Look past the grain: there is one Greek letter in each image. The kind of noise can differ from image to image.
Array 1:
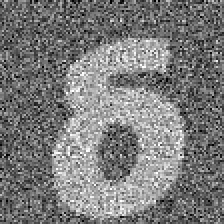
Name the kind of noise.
low rank plus noise
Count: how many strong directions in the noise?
three or four
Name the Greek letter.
delta
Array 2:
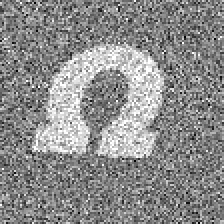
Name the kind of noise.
low rank plus noise
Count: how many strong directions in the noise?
five to eight
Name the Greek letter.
omega
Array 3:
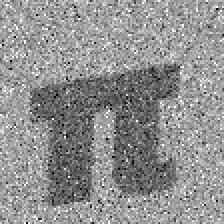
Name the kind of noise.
heavy tails
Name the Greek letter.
pi
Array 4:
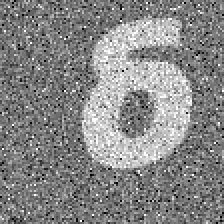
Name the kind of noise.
heavy tails
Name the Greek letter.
delta
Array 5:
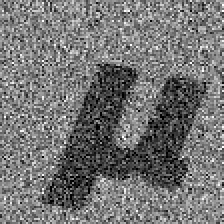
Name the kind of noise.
low rank plus noise
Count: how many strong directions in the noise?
two
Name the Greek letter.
mu
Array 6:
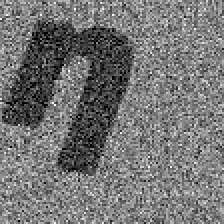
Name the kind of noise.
low rank plus noise
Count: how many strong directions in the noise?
one
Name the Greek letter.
eta
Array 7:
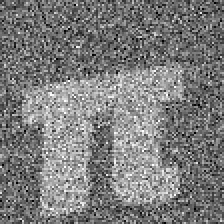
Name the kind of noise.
independent entries
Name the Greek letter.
pi
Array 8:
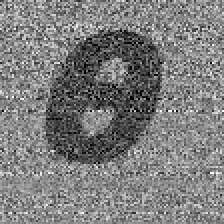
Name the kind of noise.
rows of uneven size
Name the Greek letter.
theta
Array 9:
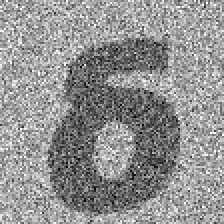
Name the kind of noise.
independent entries
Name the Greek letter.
delta
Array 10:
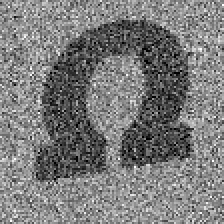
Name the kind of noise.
low rank plus noise
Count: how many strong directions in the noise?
two
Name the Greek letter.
omega
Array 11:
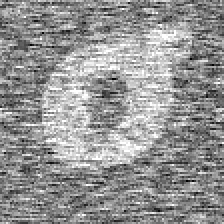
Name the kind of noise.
streaked along the rows
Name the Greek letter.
sigma
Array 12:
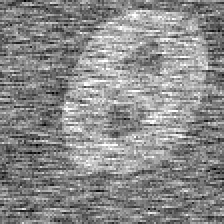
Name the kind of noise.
streaked along the rows
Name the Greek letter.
theta
